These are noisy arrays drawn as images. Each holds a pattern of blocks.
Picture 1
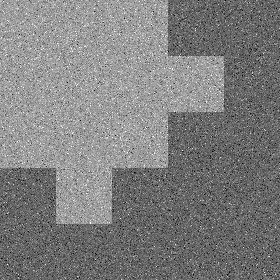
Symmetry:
mirrored about the diagonal from the top left
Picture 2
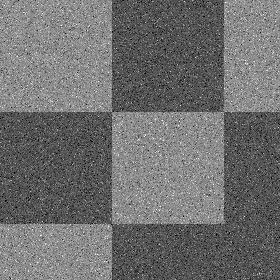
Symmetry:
mirrored about the diagonal from the top left
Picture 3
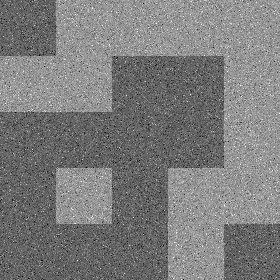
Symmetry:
mirrored about the diagonal from the bottom left
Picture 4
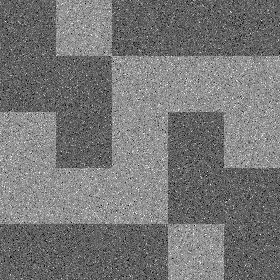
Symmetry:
the same after a half turn
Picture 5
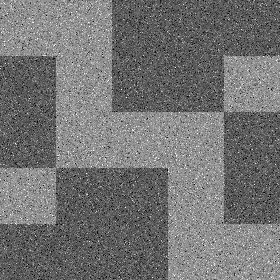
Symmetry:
the same after a half turn
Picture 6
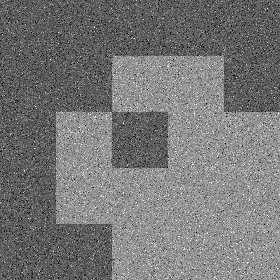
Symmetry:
mirrored about the diagonal from the top left
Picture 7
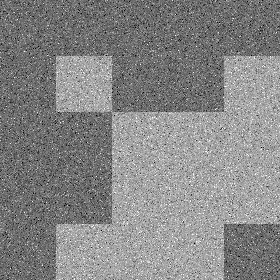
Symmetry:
mirrored about the diagonal from the top left
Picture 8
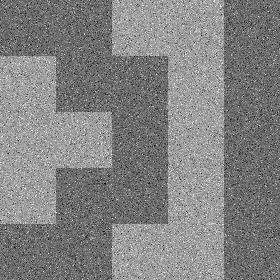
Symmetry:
top and bottom mirror each other
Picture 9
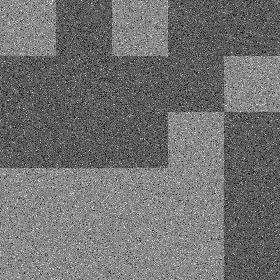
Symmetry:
no symmetry
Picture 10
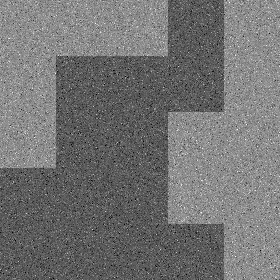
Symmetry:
no symmetry
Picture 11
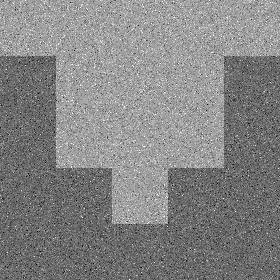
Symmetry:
left and right mirror each other
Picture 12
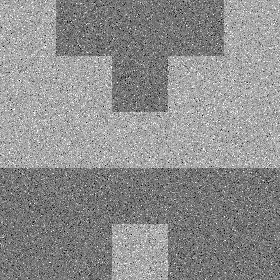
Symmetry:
left and right mirror each other
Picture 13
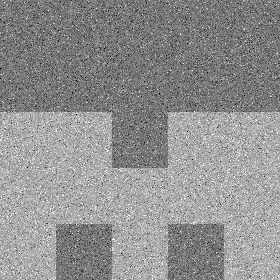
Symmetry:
left and right mirror each other
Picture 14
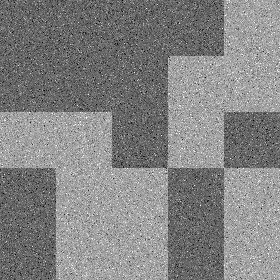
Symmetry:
no symmetry
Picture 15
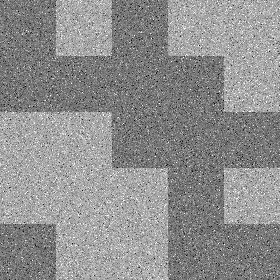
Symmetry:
mirrored about the diagonal from the bottom left
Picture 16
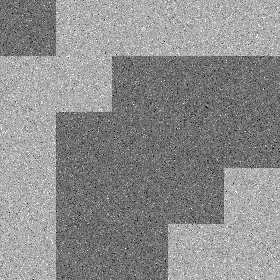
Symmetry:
mirrored about the diagonal from the top left
